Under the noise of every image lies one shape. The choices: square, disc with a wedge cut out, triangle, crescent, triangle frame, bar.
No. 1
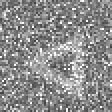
triangle frame
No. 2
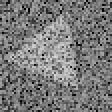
triangle
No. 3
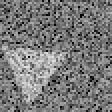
triangle
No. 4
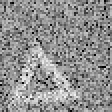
triangle frame
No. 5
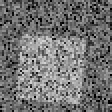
square
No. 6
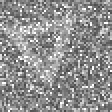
triangle frame
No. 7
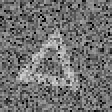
triangle frame
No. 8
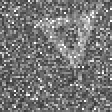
triangle frame
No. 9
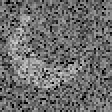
crescent
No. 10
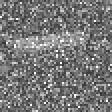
bar
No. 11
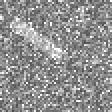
bar
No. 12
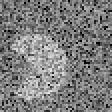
disc with a wedge cut out
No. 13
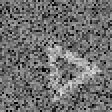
triangle frame
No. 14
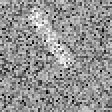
bar
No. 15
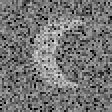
crescent
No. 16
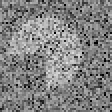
disc with a wedge cut out
